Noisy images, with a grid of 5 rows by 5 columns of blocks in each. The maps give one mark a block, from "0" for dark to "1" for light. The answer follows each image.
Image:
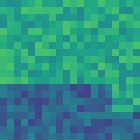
1 1 1 1 1
1 1 1 1 1
1 1 1 1 1
0 0 0 0 1
0 0 0 0 0
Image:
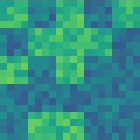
1 0 1 0 1
0 1 1 1 0
1 0 1 0 0
0 0 0 0 0
0 1 1 0 0
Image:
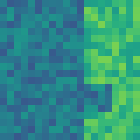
0 0 0 1 1
0 0 0 1 1
0 0 0 1 1
0 0 0 0 1
0 0 0 1 1
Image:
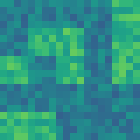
0 0 0 0 1
0 1 1 0 1
1 0 1 0 1
0 0 0 0 0
1 1 0 0 0
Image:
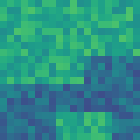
1 1 1 1 1
1 1 1 1 1
1 1 1 0 0
0 0 0 0 0
0 0 1 1 0
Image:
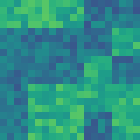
1 1 1 0 0
0 0 0 0 1
0 0 0 1 0
0 1 1 1 1
0 1 1 0 1
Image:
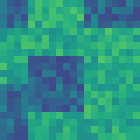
0 1 1 0 0
1 1 1 1 1
1 0 0 1 1
0 0 0 1 1
0 1 1 1 1
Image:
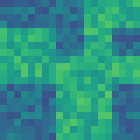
0 0 0 1 1
1 1 0 1 0
1 1 1 1 1
0 0 1 1 0
0 0 1 1 0
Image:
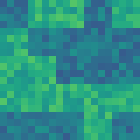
0 1 1 0 1
1 0 0 0 0
1 1 0 0 0
1 1 1 1 1
0 0 0 1 0
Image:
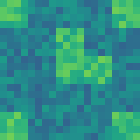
1 0 0 0 1
0 0 1 0 0
0 0 1 1 0
0 0 0 0 0
1 0 0 0 1
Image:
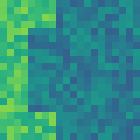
1 1 0 0 0
1 0 0 0 0
1 0 0 0 0
1 0 0 0 0
1 1 0 0 0
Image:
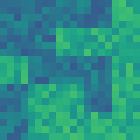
0 0 0 0 1
0 0 1 1 1
1 0 0 0 1
0 1 1 0 1
0 1 1 1 1
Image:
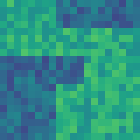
1 1 0 0 0
1 1 1 1 1
0 0 0 1 1
0 0 1 1 1
0 0 1 1 1
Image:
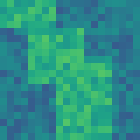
1 1 0 0 0
0 1 1 0 0
0 1 1 1 0
0 0 1 1 0
0 0 1 1 0
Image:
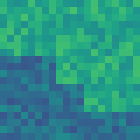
1 1 1 1 1
1 1 1 1 1
0 0 1 1 1
0 0 0 1 1
0 0 0 0 0
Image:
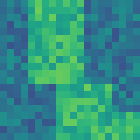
0 1 1 0 0
0 1 1 0 0
0 1 1 0 0
0 0 1 1 0
0 0 1 1 1
